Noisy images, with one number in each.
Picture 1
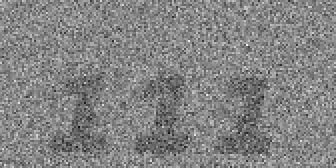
111
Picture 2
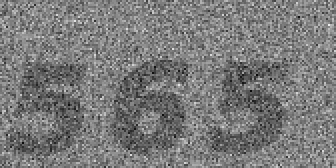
565
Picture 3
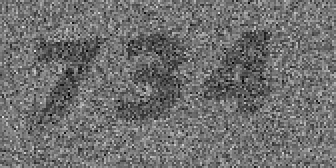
734
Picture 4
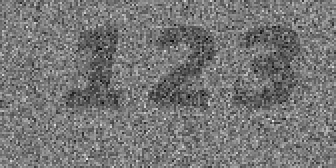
123
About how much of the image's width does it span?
two thirds
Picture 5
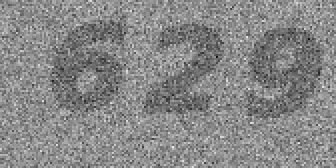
629
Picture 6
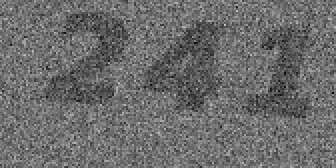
241
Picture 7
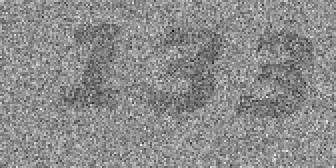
133
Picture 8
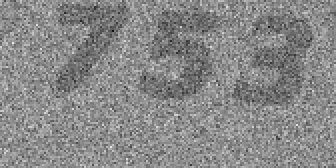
753
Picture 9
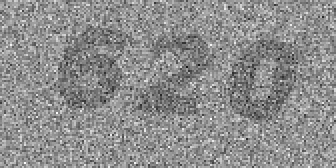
620
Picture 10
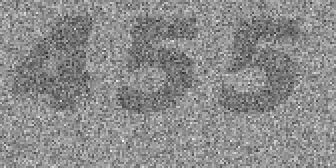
455
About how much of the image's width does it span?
nearly all
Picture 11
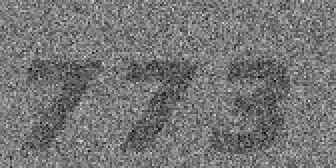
773
